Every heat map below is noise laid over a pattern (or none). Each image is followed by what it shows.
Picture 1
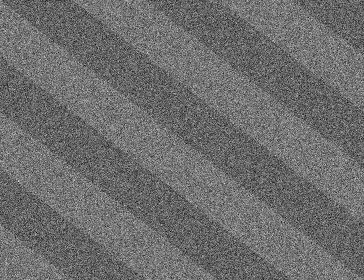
diagonal stripes
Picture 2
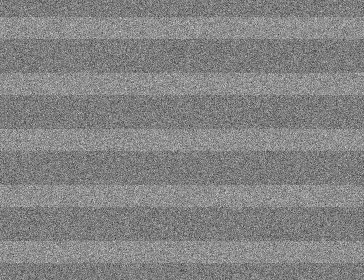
horizontal stripes
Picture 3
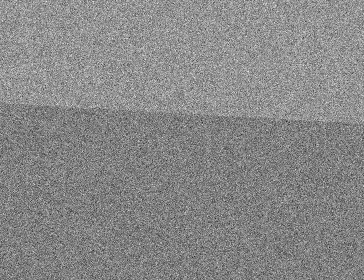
a sharp edge
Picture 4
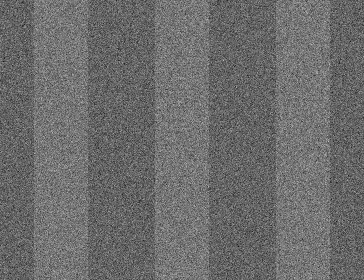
vertical stripes
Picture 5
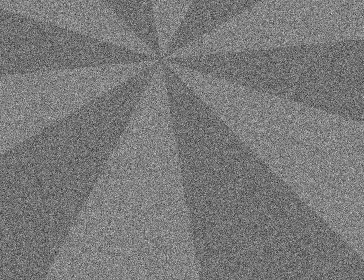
spokes from one point
